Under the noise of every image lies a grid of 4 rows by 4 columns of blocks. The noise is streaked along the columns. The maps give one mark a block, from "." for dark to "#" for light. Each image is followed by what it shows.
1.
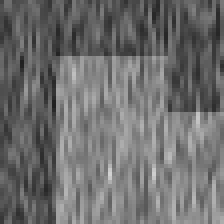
. . . .
. # # .
. # # #
. # # #
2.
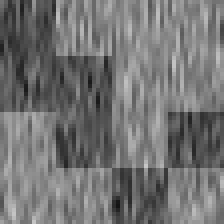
. # # #
. . # #
# . # .
# # . #
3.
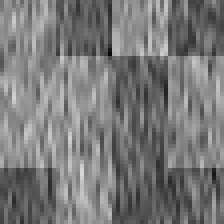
# . # .
# # . #
# # . #
. # . .
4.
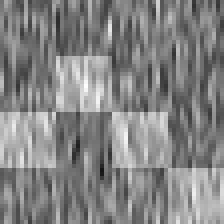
. . . .
. # . .
# . # .
. . . #
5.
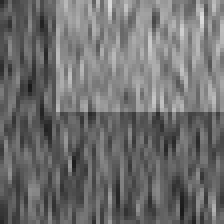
. # # #
. # # #
. . . .
. . . .
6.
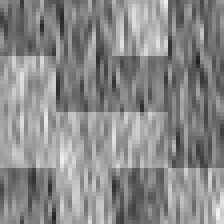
. . # .
# . . .
# # # .
. # . #
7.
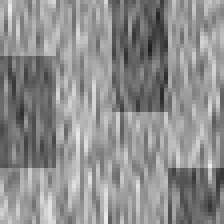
# # . #
. # . #
. # # #
# # # .
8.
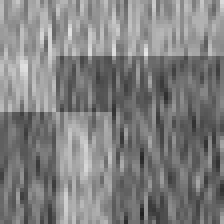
# # # #
# . . .
. # . .
. # . .
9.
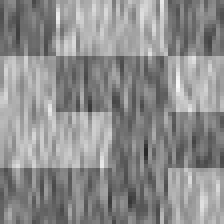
. # # .
# . . #
# # . .
. . . #
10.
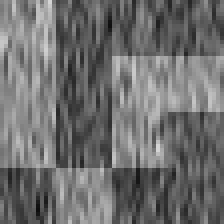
# . . .
# . # #
# . # .
. # . .
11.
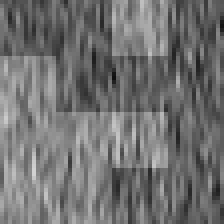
. . # .
# . . .
# # # .
# # . .
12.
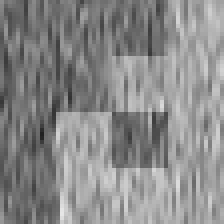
. . . #
. . # #
. # . #
. # # #
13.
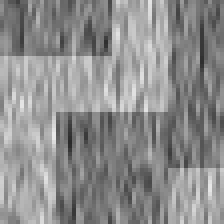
. . # .
# # # .
# . . .
# . . #
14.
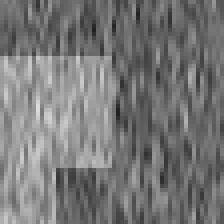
. . . .
# # . .
# # . .
# . . .
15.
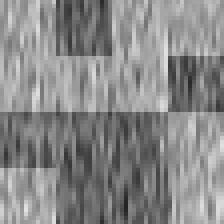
# . # #
# # # .
. . . #
# . . #
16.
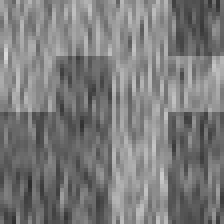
# # # .
# . # #
. . # .
. . # .
